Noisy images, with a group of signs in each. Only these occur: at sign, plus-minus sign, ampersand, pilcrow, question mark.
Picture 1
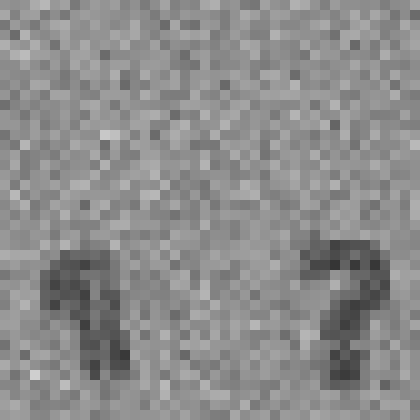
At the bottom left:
pilcrow
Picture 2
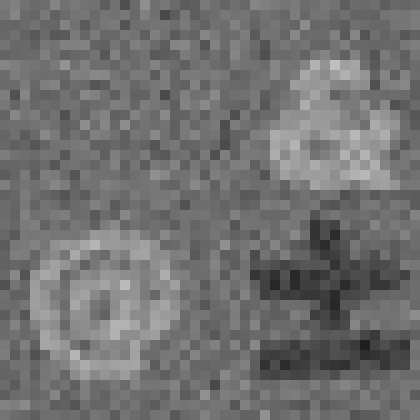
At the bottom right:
plus-minus sign
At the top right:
ampersand
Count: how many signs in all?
3
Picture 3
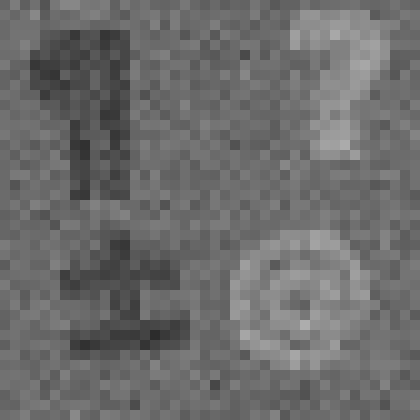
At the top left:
pilcrow
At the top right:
question mark
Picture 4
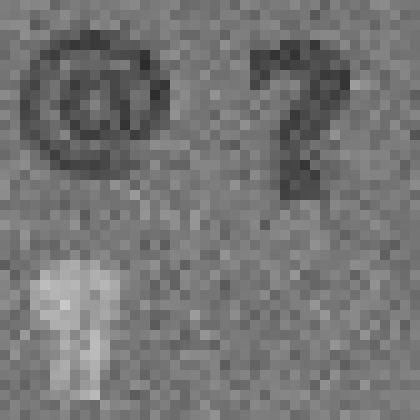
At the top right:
question mark
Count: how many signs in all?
3
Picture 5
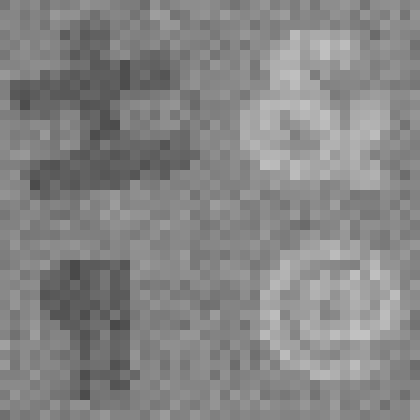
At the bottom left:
pilcrow
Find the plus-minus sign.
top left
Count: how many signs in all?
4
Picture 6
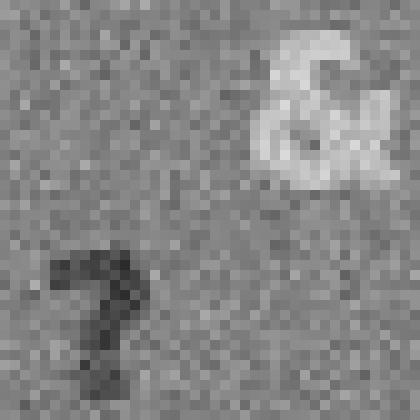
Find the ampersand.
top right
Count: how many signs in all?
2
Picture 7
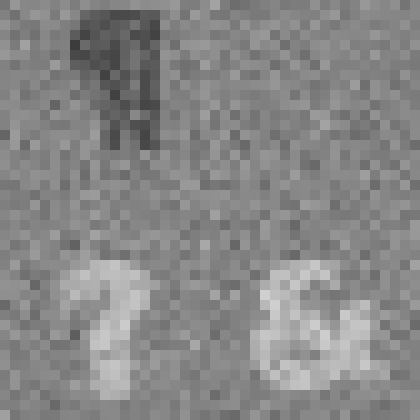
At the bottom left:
question mark
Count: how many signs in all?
3
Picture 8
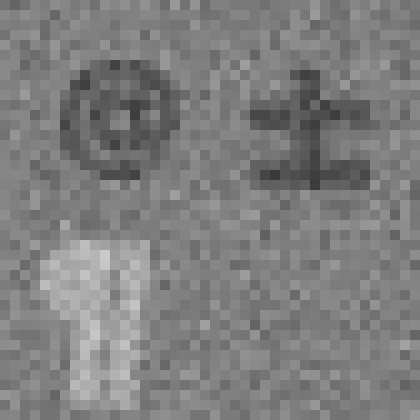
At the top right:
plus-minus sign
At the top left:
at sign
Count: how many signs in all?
3
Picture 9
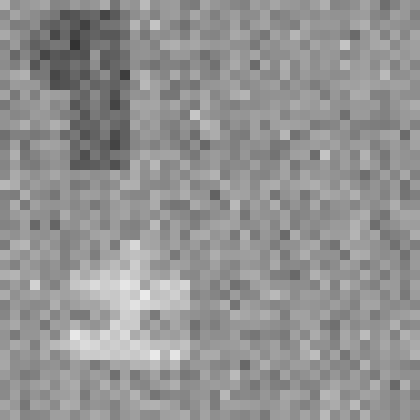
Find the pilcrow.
top left
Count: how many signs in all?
2
